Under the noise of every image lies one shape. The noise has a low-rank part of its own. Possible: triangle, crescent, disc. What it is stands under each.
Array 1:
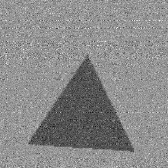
dark triangle
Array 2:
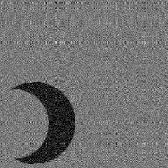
dark crescent
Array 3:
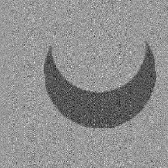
dark crescent
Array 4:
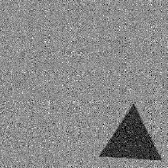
dark triangle, bottom right
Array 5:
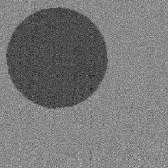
dark disc
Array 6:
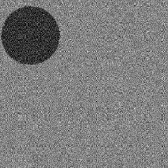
dark disc, top left
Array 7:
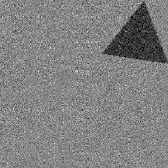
dark triangle, top right
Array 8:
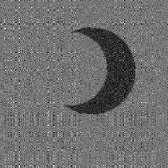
dark crescent
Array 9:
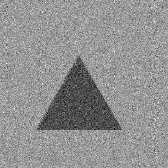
dark triangle
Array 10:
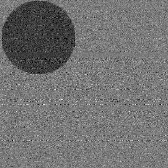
dark disc, top left
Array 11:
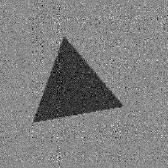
dark triangle
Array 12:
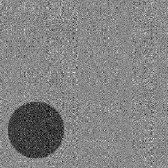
dark disc, bottom left
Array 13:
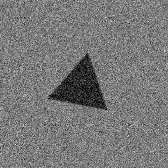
dark triangle, centre
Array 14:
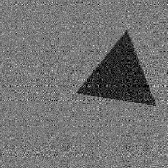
dark triangle
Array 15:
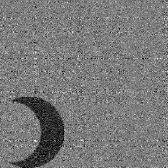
dark crescent, bottom left
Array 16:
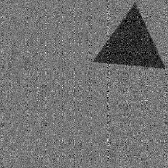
dark triangle, top right
